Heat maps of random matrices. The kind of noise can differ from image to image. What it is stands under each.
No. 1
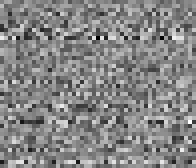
rows of uneven size
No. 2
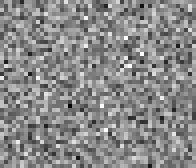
independent entries
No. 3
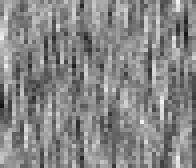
streaked along the columns
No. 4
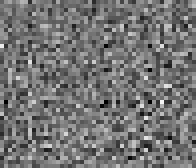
low rank plus noise
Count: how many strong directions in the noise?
three or four
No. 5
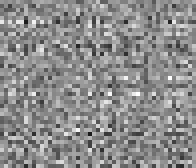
low rank plus noise
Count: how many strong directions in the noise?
two
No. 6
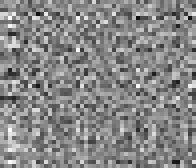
low rank plus noise
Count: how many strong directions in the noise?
two
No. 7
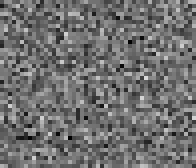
independent entries
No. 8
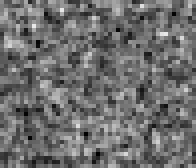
blotchy
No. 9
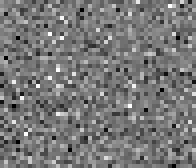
heavy tails
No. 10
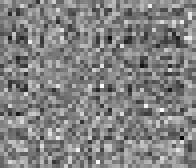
low rank plus noise
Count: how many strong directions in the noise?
one
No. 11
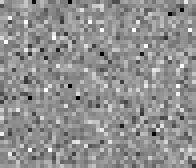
heavy tails
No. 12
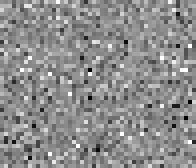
heavy tails
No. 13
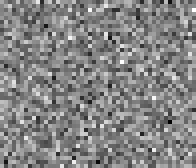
independent entries
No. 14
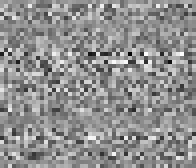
rows of uneven size
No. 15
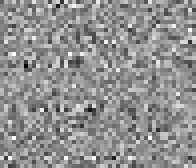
low rank plus noise
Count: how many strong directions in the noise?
three or four
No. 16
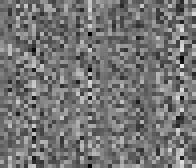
columns of uneven size
